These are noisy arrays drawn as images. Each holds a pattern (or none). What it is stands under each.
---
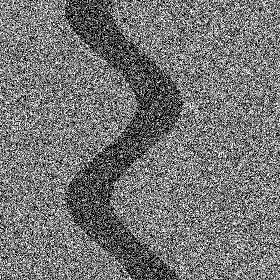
a wavy band
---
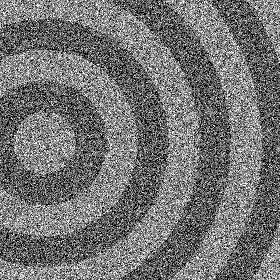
rings round one point
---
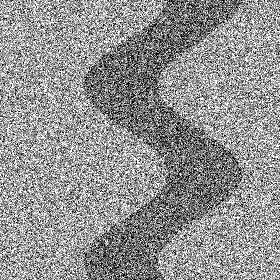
a wavy band
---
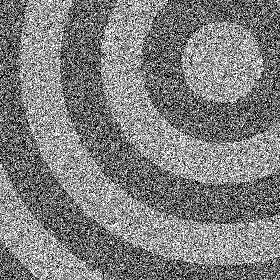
rings round one point
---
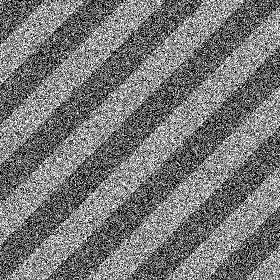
diagonal stripes
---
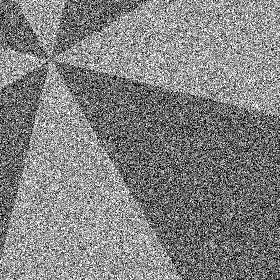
spokes from one point
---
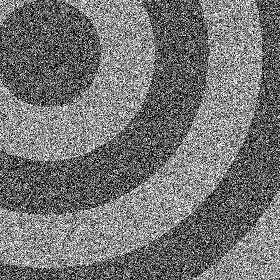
rings round one point
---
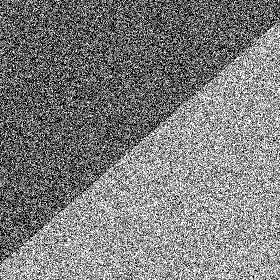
a sharp edge
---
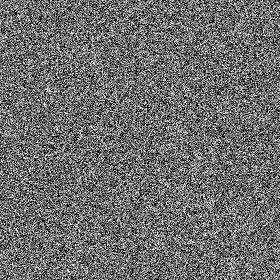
only noise
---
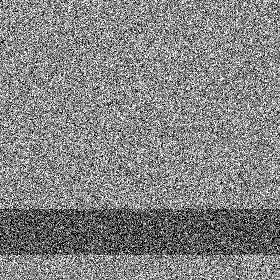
one horizontal stripe
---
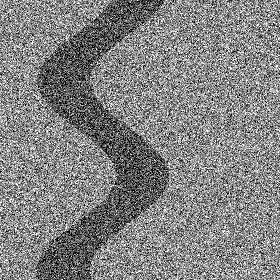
a wavy band
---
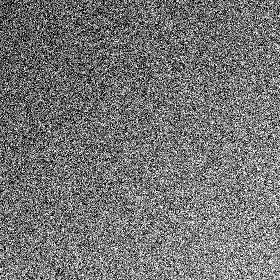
a smooth slope
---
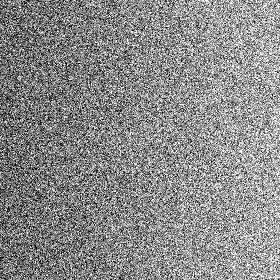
a smooth slope
